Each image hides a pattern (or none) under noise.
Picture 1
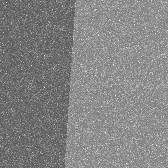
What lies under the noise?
a sharp edge
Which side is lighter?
right
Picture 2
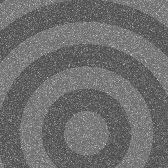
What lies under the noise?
rings round one point
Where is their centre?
bottom middle
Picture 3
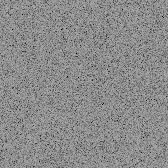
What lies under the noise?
only noise
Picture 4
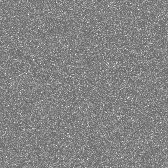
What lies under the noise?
only noise
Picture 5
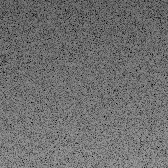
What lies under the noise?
a smooth slope
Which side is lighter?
bottom
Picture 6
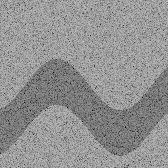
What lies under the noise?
a wavy band
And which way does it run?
left to right
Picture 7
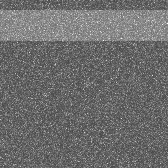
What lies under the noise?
one horizontal stripe
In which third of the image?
top
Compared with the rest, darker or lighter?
lighter
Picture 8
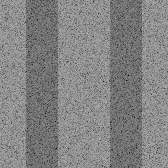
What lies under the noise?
vertical stripes
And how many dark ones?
2
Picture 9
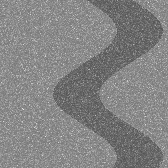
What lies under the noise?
a wavy band
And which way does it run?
top to bottom
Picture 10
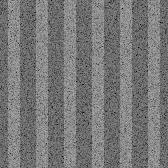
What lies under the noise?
vertical stripes
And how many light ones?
6
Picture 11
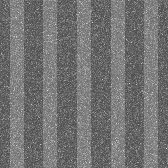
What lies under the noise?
vertical stripes
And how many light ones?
5
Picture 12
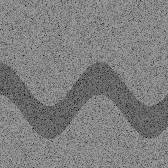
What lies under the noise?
a wavy band
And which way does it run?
left to right
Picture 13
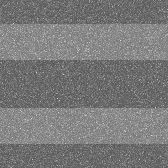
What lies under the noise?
horizontal stripes
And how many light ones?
2
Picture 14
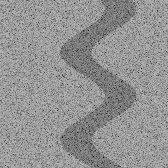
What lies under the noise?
a wavy band
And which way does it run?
top to bottom
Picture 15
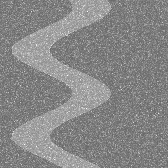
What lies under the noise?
a wavy band
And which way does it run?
top to bottom
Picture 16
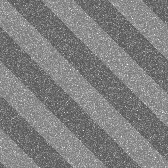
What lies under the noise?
diagonal stripes
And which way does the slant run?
top left to bottom right
